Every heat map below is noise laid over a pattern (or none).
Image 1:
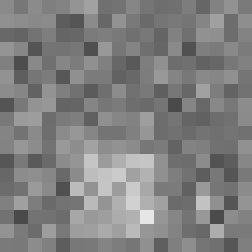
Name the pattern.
one block
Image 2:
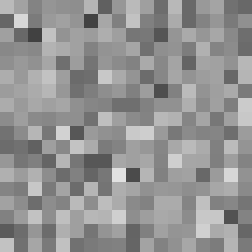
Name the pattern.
only noise
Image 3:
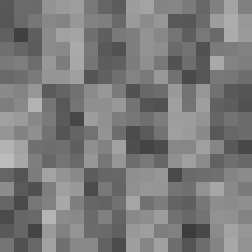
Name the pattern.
a checkerboard
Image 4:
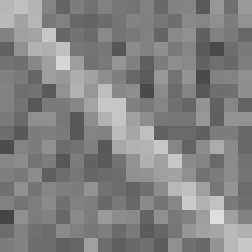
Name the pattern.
a diagonal band
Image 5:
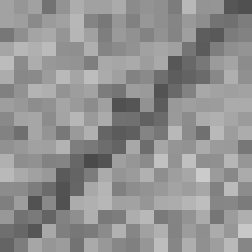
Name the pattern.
a diagonal band
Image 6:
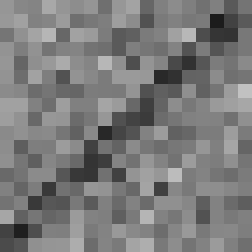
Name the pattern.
a diagonal band
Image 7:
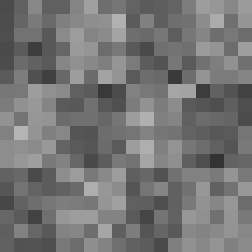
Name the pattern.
a checkerboard
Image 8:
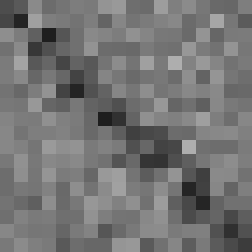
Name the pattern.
blocks along the diagonal
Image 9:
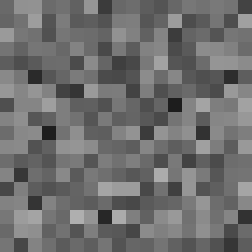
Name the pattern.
only noise
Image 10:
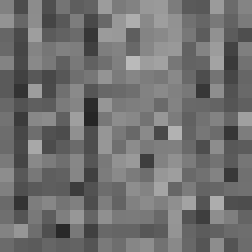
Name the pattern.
bands of columns
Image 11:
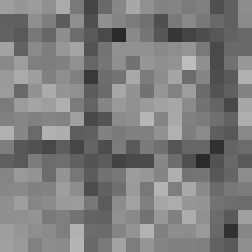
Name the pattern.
bands of rows crossing bands of columns
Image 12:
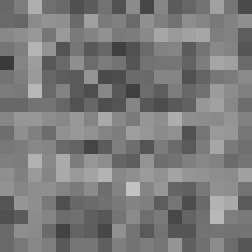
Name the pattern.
bands of rows crossing bands of columns
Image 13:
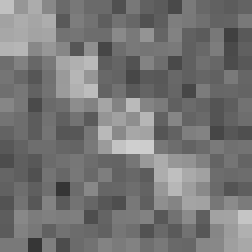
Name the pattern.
blocks along the diagonal
